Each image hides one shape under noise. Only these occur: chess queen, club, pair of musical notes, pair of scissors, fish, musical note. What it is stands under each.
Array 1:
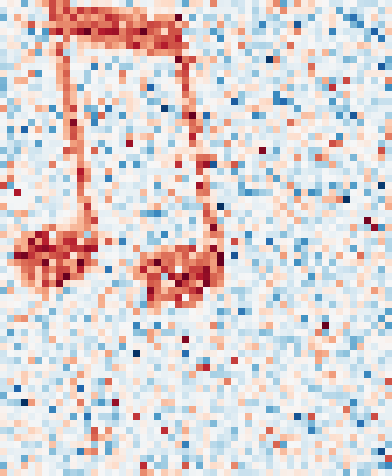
pair of musical notes
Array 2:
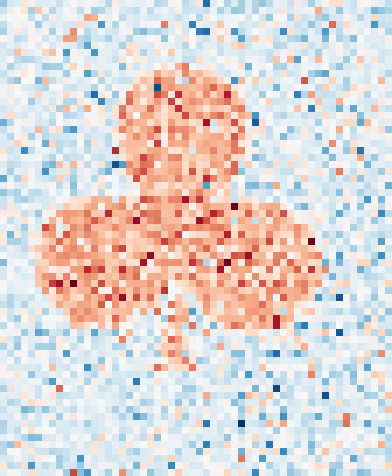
club
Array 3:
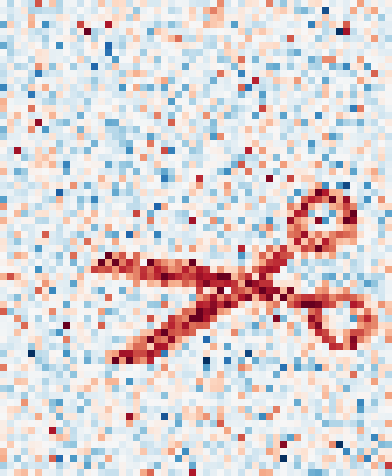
pair of scissors
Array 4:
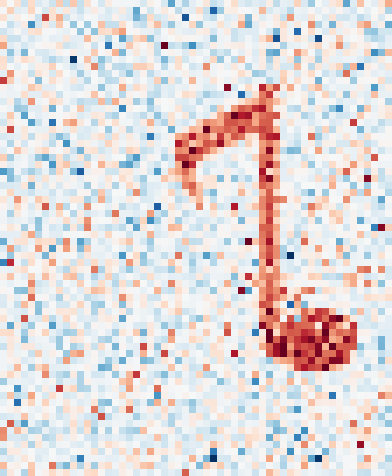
musical note
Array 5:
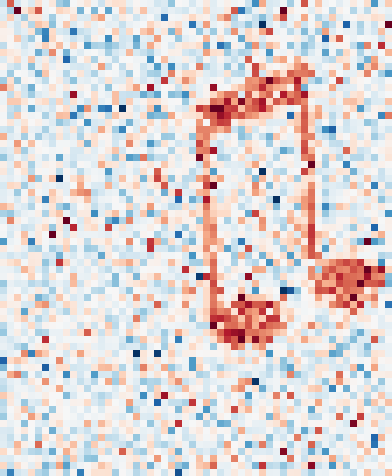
pair of musical notes
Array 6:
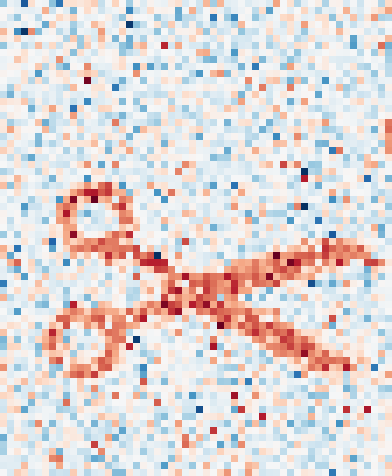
pair of scissors
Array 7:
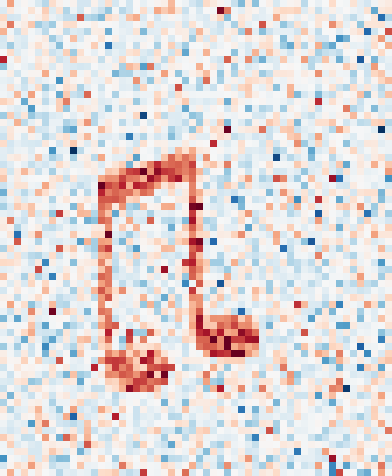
pair of musical notes
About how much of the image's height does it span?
half
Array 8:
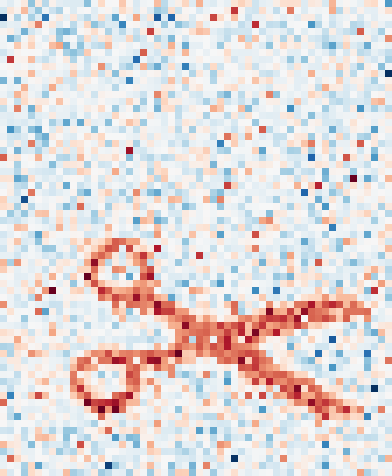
pair of scissors
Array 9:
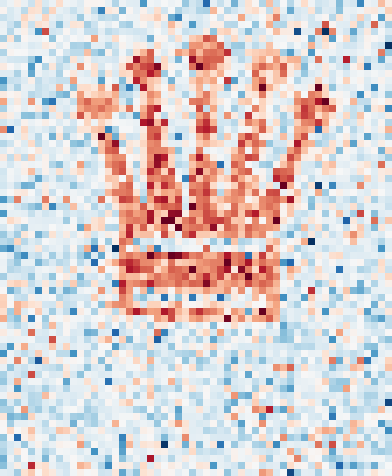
chess queen
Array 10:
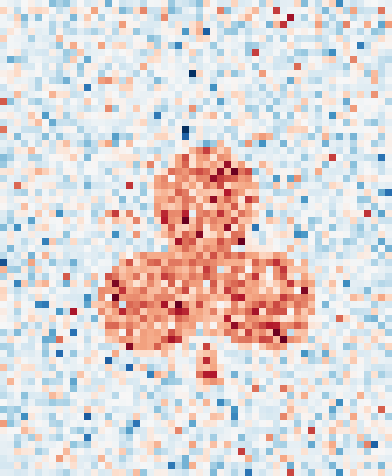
club
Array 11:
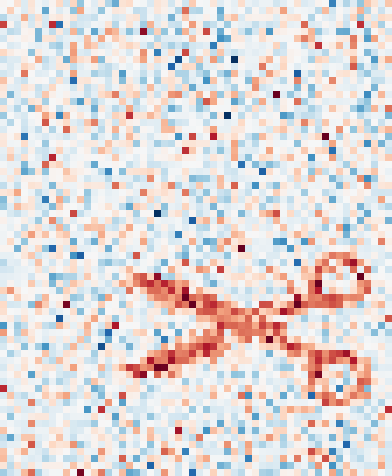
pair of scissors
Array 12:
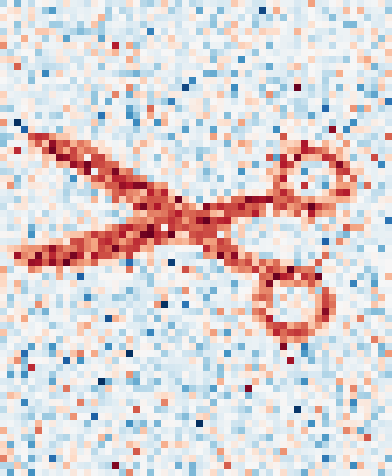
pair of scissors
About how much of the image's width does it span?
nearly all
